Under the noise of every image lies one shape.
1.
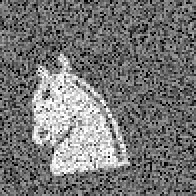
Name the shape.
chess knight
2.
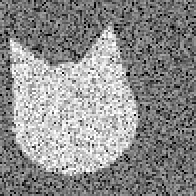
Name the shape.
cat's head
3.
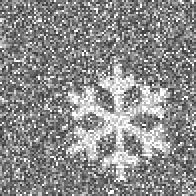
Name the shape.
snowflake
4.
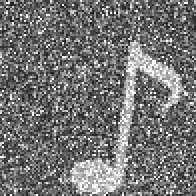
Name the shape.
musical note
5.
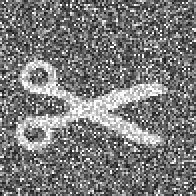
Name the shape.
pair of scissors
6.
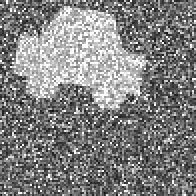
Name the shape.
car
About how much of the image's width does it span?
two thirds
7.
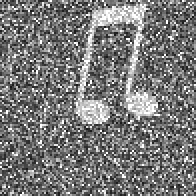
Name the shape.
pair of musical notes
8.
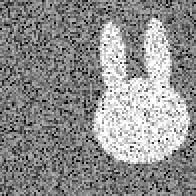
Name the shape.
rabbit's head
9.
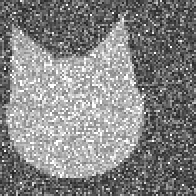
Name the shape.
cat's head
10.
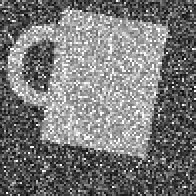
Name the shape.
cup
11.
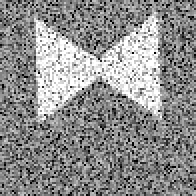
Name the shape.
bow tie
